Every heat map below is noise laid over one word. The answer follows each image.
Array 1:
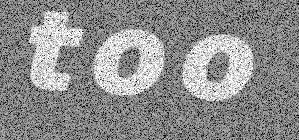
too
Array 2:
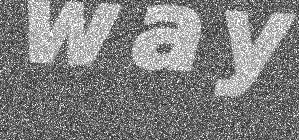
way
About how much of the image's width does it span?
nearly all
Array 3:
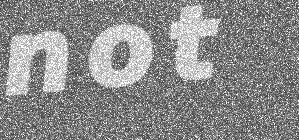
not
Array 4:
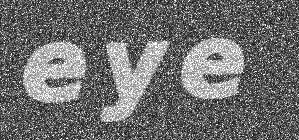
eye
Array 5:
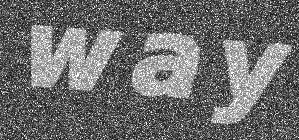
way
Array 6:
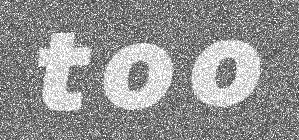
too
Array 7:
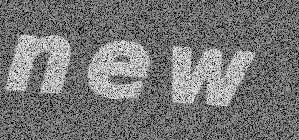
new
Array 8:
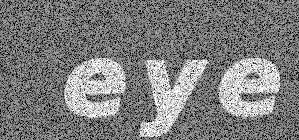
eye
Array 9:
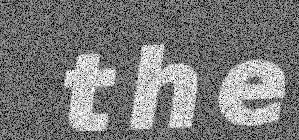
the
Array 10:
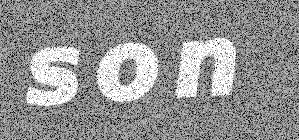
son
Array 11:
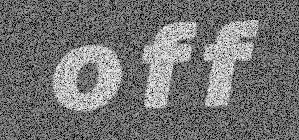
off
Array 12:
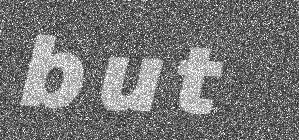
but
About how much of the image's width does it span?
two thirds
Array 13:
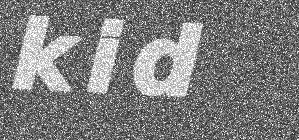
kid
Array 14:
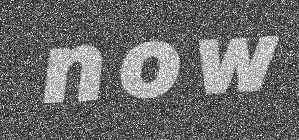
now
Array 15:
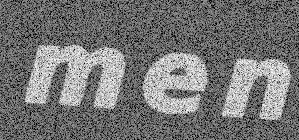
men
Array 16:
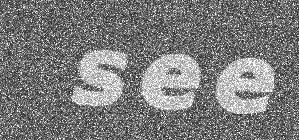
see
